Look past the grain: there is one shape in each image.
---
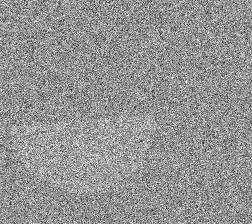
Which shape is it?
half disc
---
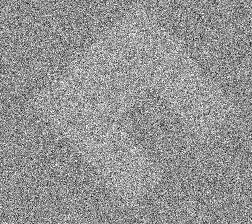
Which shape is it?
square with a notch
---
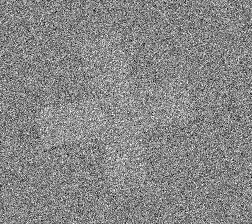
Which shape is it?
cross
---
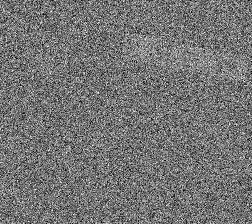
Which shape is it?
bar
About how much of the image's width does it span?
half
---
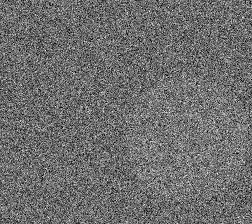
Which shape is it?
disc
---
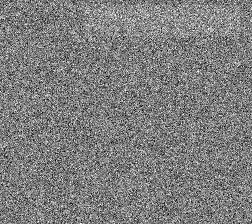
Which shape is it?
bar
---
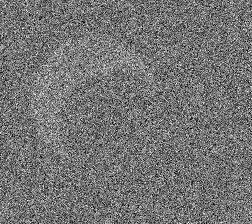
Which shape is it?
crescent
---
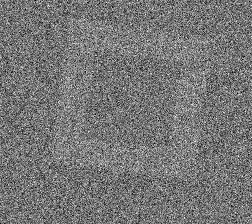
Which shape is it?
square frame
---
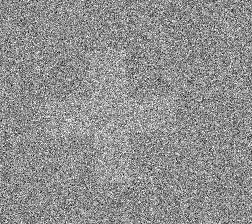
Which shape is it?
cross
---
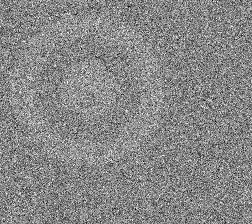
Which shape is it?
bullseye
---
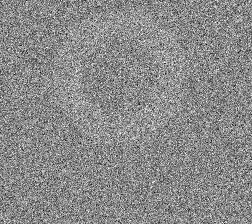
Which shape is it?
ring
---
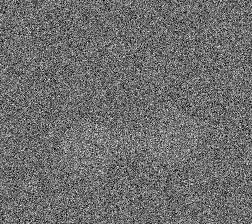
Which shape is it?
dumbbell
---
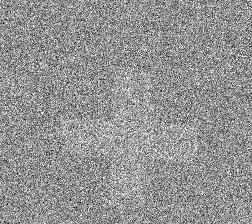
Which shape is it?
cross
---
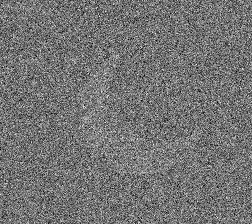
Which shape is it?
crescent
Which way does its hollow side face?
up and right
